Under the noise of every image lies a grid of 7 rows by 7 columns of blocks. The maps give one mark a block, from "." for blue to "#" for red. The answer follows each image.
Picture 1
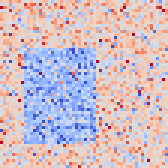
# # # # # # #
# # # # # # #
# . . . # # #
# . . . # # #
# . . . # # #
# . . . # # #
# # # # # # #
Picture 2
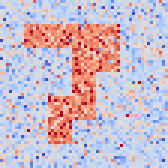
. . . . . . .
. # # # # . .
. . . # # . .
. . . # . . .
. . # # . . .
. . # . . . .
. . . . . . .
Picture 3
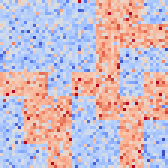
. . . . # # .
. . . . # # #
. . . . # . .
# # . # # . #
. # # . # # #
. # # . . # .
. . # . . # .
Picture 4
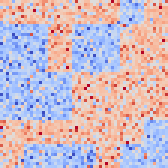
# # # # # . #
. . # . . # #
. . # . . # #
. . . # # # #
. . . # # # #
# # # # # # .
# . . . # . .
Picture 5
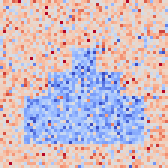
# # # # # # #
# # # # # # #
# # # . # # #
# # . . . # #
# . . . . . #
# . . . . . #
# # # # # # #
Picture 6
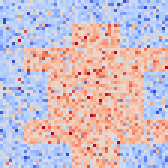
. . . . . . .
. . . # # . .
. # # # # # #
. . # # # # .
. . # # # # .
. # # # # # #
. . . # # . .
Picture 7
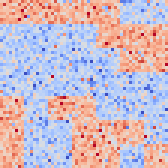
# # # # # . .
. . . . # # #
. . . . . # #
. . . . . . .
# . # # . . .
# . . # # # .
# . . # # . #
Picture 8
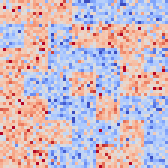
# # # . . . .
. # . # # # #
# # . . . # .
# . . # . # #
# # . . # . .
# # # . . # .
# # . . # # .
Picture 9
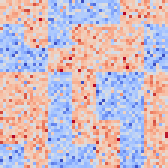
# # . . . # #
. # . # # # .
. . # # # # .
# # . # . . #
# # . # . . #
# # . # # . #
. # . . # . #
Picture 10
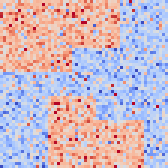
# # # # # . .
# # # # # . .
# # # . . . .
. . . . . . .
. . # # . . .
. . # # # # .
. . # # # # .
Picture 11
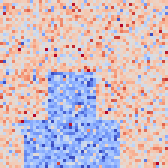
# # # # # # #
# # # # # # #
# # # # # # #
# # . . # # #
# # . . # # #
# . . . . # #
# . . . . # #
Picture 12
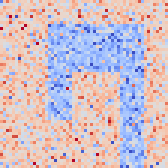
# # # # # # #
# # . . . . #
# # . . . . #
# # . # # . #
# # . # # . #
# # # # # . #
# # # # # . #
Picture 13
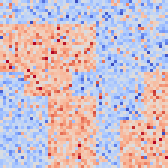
. . . . . . .
# # # # . . .
# # # # . . .
. # # . . . #
. . # # . . #
. . # # . # #
. . # # . # #
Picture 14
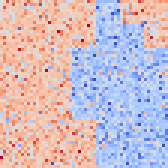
# # # # . # #
# # # # . . #
# # # . . . .
# # # . . . .
# # # . . . .
# # # # . . .
# # # # . . .
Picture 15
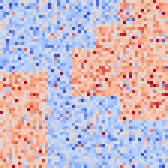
. . . . . # #
. . . . # # #
. . . # # # #
# # . # # # #
# # . . . # #
# # . . . . .
# # . . . . .
